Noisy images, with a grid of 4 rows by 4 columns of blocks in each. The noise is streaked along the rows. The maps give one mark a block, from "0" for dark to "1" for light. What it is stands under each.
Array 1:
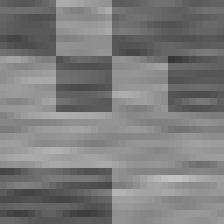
0 1 0 0
1 0 1 0
1 1 1 1
0 0 1 1
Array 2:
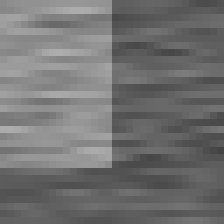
1 1 0 0
1 1 0 0
1 1 0 0
0 0 0 0
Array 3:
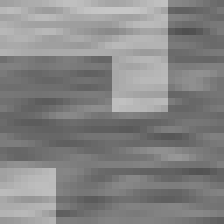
1 1 1 0
0 0 1 0
0 0 0 0
1 0 0 0
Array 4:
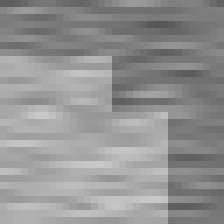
0 0 0 0
1 1 0 0
1 1 1 0
1 1 1 0
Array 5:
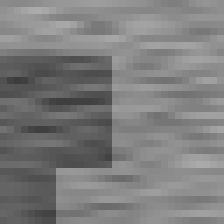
1 1 1 1
0 0 1 1
0 0 1 1
0 1 1 1
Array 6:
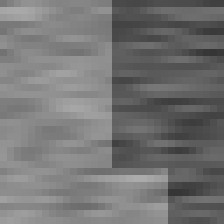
1 1 0 0
1 1 0 0
1 1 0 0
1 1 1 0
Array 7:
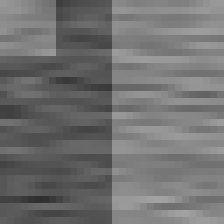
1 0 1 1
0 0 1 1
0 0 1 1
0 0 1 1
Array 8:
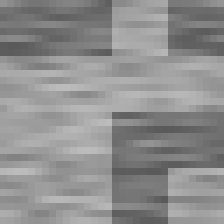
0 0 1 0
1 1 1 1
1 1 0 0
1 1 0 1
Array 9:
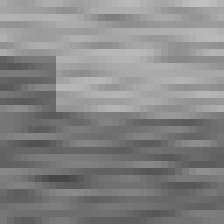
1 1 1 1
0 1 1 1
0 0 0 0
0 0 0 0
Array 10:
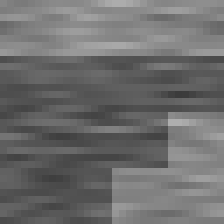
1 1 1 1
0 0 0 0
0 0 0 1
0 0 1 1
